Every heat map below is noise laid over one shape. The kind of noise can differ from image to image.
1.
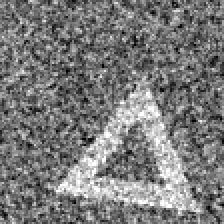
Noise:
blotchy
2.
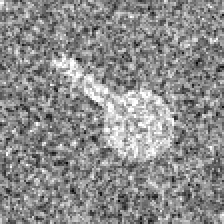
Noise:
blotchy
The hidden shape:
lollipop
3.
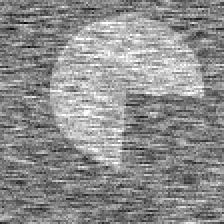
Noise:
streaked along the rows
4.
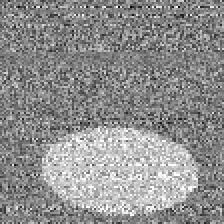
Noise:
rows of uneven size
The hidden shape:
ellipse
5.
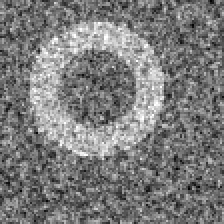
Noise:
blotchy
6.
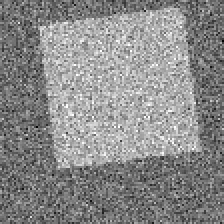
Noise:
independent entries
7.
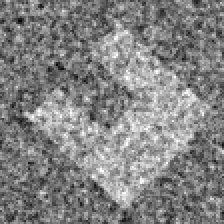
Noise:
blotchy
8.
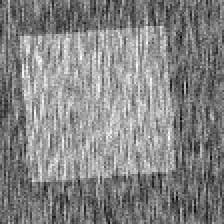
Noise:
streaked along the columns
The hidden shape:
square
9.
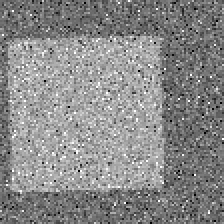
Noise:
heavy tails
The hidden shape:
square
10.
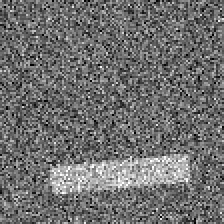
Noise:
independent entries
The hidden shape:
bar
